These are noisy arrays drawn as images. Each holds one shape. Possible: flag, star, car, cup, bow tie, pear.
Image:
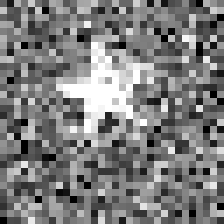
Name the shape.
star
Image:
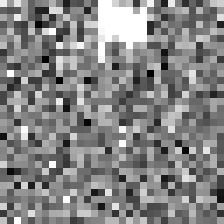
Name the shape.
flag
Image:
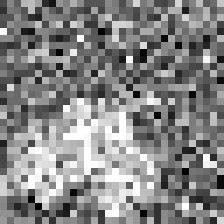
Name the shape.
car
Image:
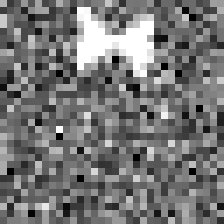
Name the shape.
bow tie
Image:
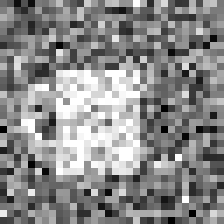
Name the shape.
cup
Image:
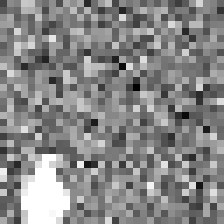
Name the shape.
pear
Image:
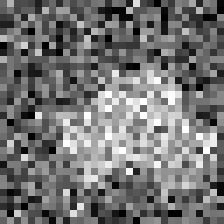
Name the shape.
car
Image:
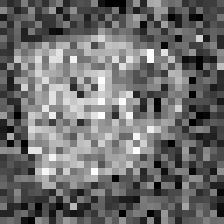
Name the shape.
cup
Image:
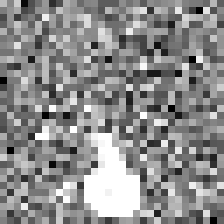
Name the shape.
pear
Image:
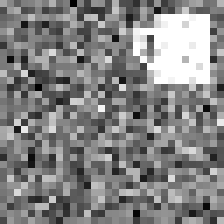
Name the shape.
cup
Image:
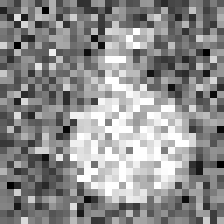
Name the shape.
pear
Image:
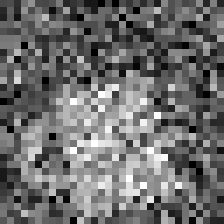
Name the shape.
cup
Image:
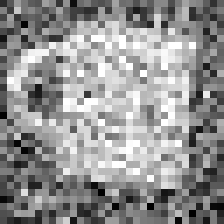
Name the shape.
cup
